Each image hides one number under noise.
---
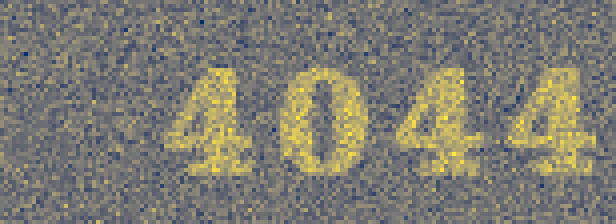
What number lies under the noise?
4044
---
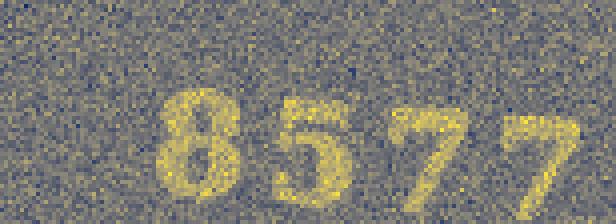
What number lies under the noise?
8577
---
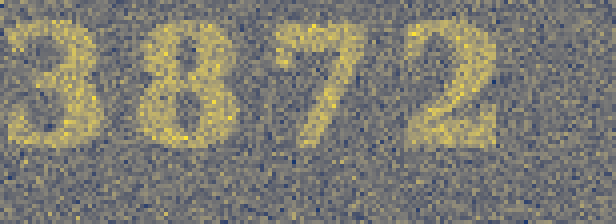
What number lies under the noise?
3872
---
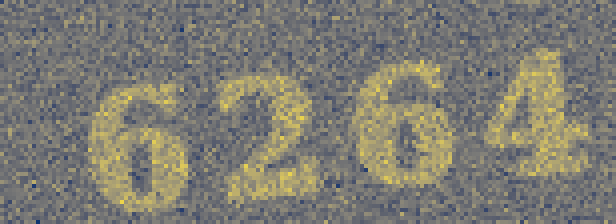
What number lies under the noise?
6264
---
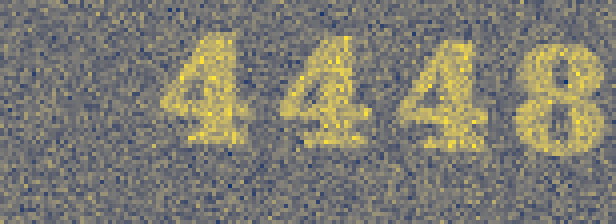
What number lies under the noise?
4448
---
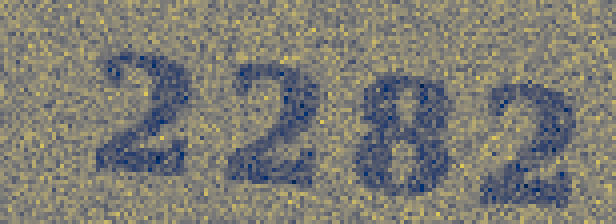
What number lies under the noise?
2282
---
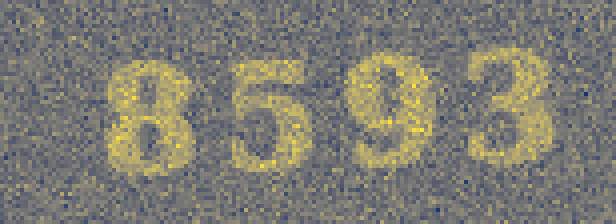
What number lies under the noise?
8593
